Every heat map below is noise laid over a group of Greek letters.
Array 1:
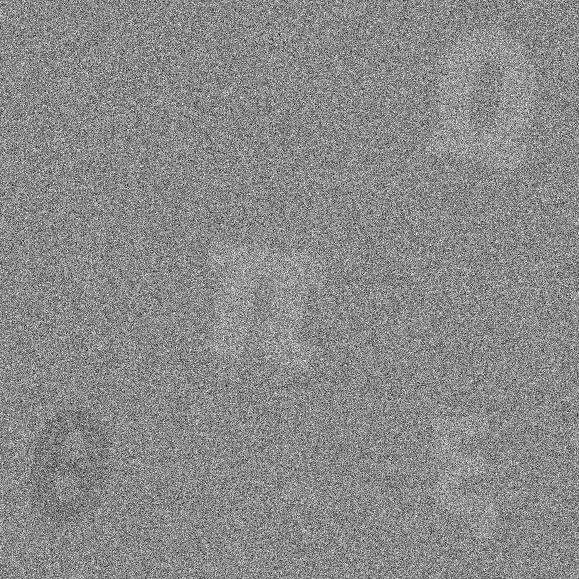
top right: light omega; centre: light pi; bottom left: dark theta; bottom right: light xi
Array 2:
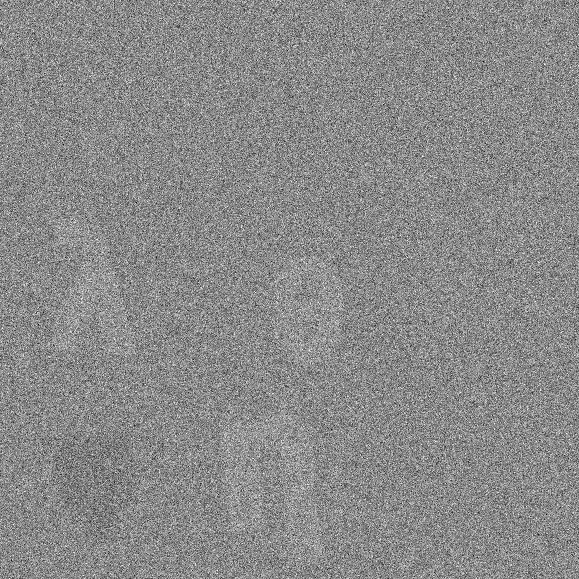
middle left: light lambda; centre: light theta; bottom left: dark phi; bottom middle: light eta
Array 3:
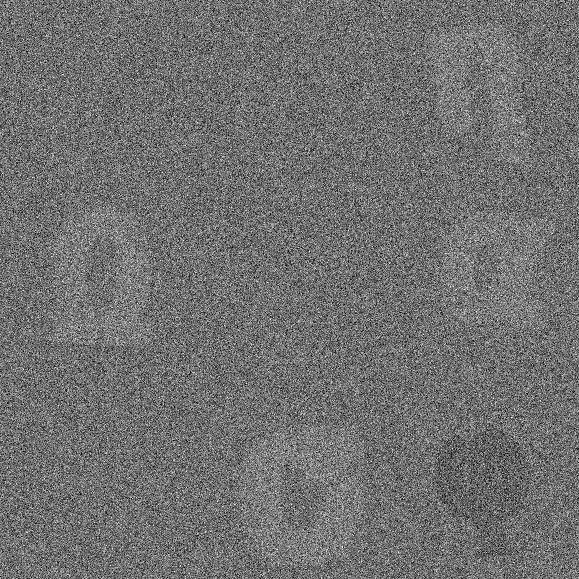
top right: light eta; middle left: light omega; middle right: light alpha; bottom middle: light sigma; bottom right: dark phi
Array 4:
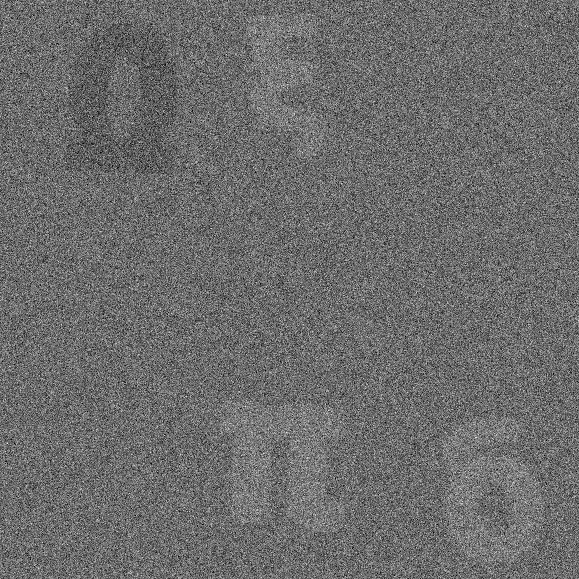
top left: dark omega; top middle: light xi; bottom middle: light pi; bottom right: light delta
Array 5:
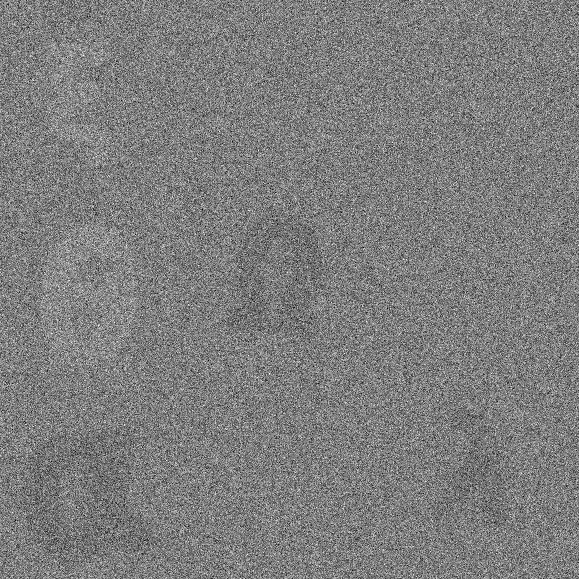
top left: light xi; middle left: light theta; centre: dark omega; bottom left: dark alpha; bottom right: dark lambda
